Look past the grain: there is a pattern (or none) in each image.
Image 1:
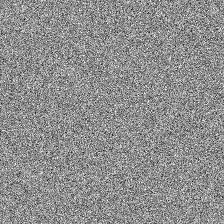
only noise
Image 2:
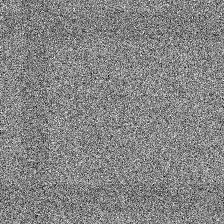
bands of rows crossing bands of columns
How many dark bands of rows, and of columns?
2 and 1
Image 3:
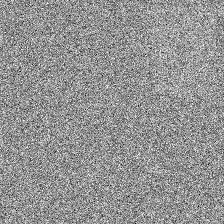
one block
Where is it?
top right
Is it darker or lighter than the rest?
lighter
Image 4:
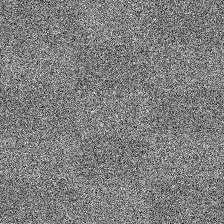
a checkerboard
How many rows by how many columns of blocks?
5 by 3
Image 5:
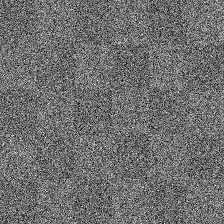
a checkerboard
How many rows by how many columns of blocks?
5 by 6
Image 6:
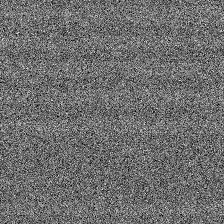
bands of rows
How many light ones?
6
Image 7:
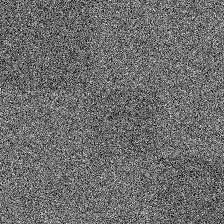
blocks along the diagonal
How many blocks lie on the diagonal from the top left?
3
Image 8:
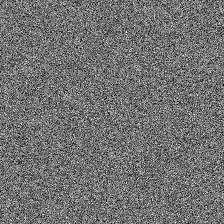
only noise
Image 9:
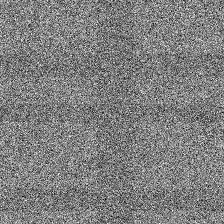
bands of rows crossing bands of columns
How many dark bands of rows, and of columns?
3 and 1
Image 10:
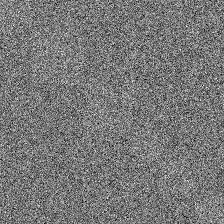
blocks along the diagonal
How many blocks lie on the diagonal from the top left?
6
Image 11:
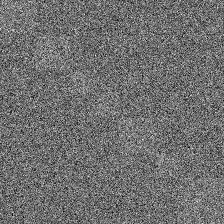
blocks along the diagonal
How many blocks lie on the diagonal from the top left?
7
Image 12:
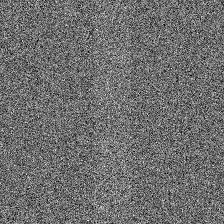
one band of columns
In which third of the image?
middle
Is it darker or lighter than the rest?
lighter
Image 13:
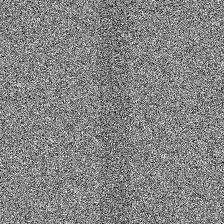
one band of columns
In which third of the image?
middle
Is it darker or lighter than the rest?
darker
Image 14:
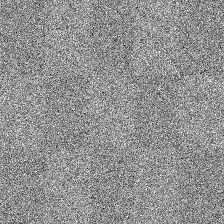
a checkerboard
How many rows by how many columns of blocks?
3 by 5
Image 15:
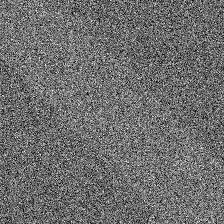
a diagonal band
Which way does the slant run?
top left to bottom right
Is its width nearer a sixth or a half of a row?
a half
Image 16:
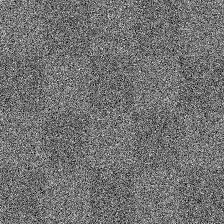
a checkerboard
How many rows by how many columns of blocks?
4 by 5
